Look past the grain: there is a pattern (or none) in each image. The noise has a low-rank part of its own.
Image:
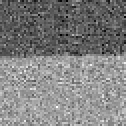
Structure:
a sharp edge
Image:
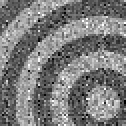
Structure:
rings round one point
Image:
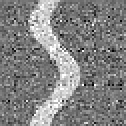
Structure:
a wavy band
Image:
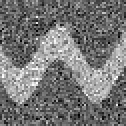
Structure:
a wavy band
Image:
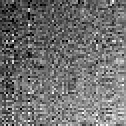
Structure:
a smooth slope
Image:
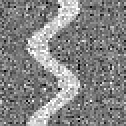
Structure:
a wavy band
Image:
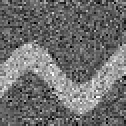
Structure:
a wavy band
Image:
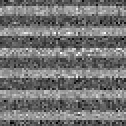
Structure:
horizontal stripes
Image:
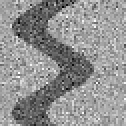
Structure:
a wavy band
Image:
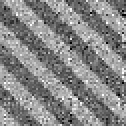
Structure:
diagonal stripes
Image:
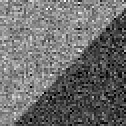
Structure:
a sharp edge
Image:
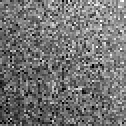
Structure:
a smooth slope
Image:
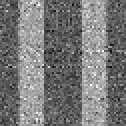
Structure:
vertical stripes
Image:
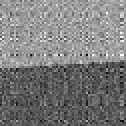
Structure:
a sharp edge
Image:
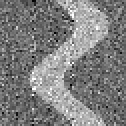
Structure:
a wavy band
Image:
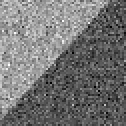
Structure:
a sharp edge
